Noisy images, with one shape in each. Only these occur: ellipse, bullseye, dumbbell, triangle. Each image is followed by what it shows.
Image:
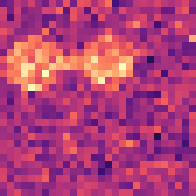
dumbbell
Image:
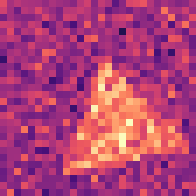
triangle
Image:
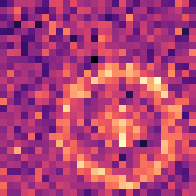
bullseye
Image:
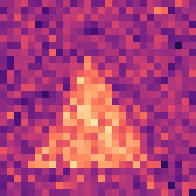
triangle
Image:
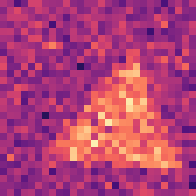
triangle
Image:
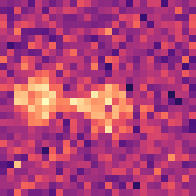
dumbbell
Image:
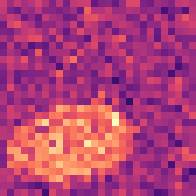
ellipse
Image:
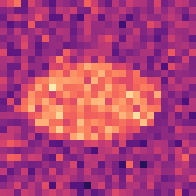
ellipse
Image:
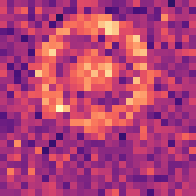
bullseye
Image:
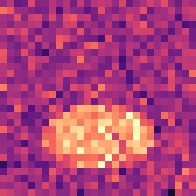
ellipse
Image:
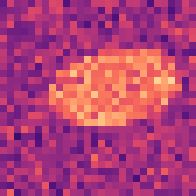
ellipse
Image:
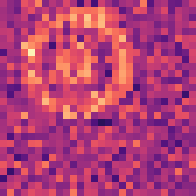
bullseye
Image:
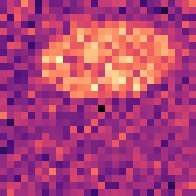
ellipse
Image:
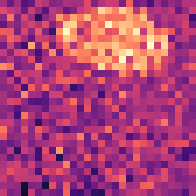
ellipse
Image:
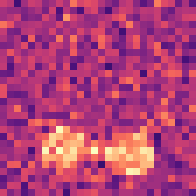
dumbbell
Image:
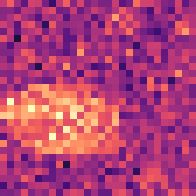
ellipse
